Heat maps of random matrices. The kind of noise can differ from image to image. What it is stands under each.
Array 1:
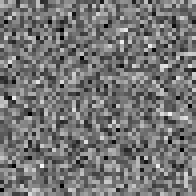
independent entries
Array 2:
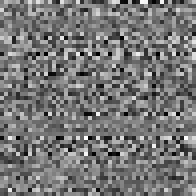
rows of uneven size
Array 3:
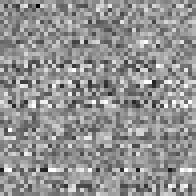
rows of uneven size
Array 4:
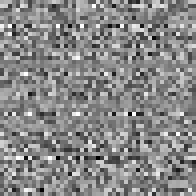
rows of uneven size
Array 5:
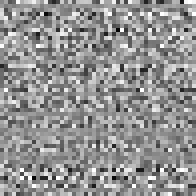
rows of uneven size
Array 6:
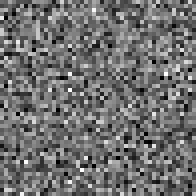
independent entries
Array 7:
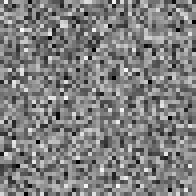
independent entries
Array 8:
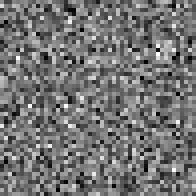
low rank plus noise
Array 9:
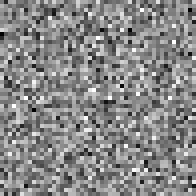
independent entries
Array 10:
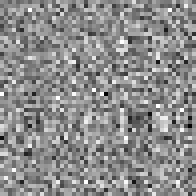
low rank plus noise
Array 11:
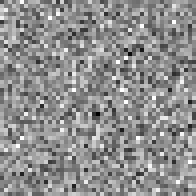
independent entries
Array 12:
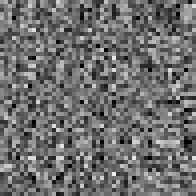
low rank plus noise
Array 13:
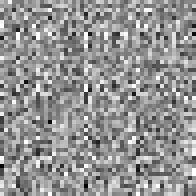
low rank plus noise
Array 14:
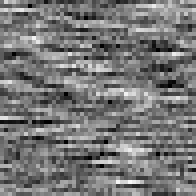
streaked along the rows
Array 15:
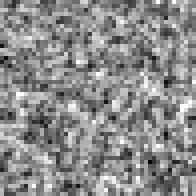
blotchy
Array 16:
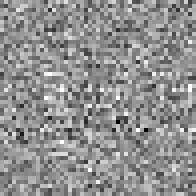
low rank plus noise
